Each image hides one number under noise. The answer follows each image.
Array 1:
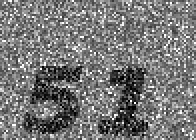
51
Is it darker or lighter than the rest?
darker
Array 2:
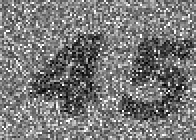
45
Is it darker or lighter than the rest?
darker
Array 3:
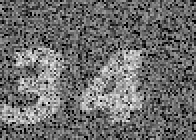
34
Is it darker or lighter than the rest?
lighter
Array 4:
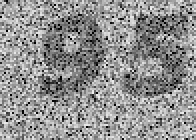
95
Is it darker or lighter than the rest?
darker
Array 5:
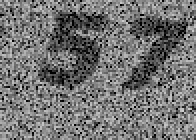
57
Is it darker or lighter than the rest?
darker
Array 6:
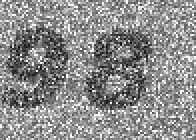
98
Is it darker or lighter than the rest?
darker
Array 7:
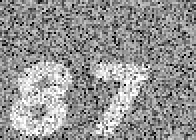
87
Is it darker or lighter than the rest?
lighter
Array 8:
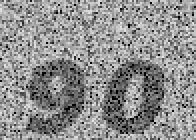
90
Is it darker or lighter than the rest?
darker
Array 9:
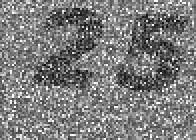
25
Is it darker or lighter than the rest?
darker
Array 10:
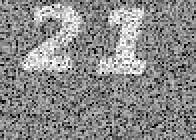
21
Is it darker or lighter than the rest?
lighter
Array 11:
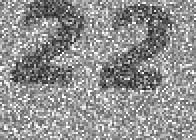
22
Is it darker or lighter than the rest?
darker
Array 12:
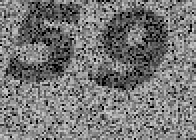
59
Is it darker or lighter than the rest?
darker
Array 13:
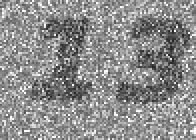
13
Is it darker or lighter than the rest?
darker
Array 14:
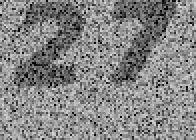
27
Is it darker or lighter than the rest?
darker
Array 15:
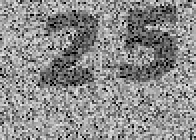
25
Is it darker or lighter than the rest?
darker
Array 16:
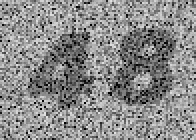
48
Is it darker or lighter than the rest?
darker
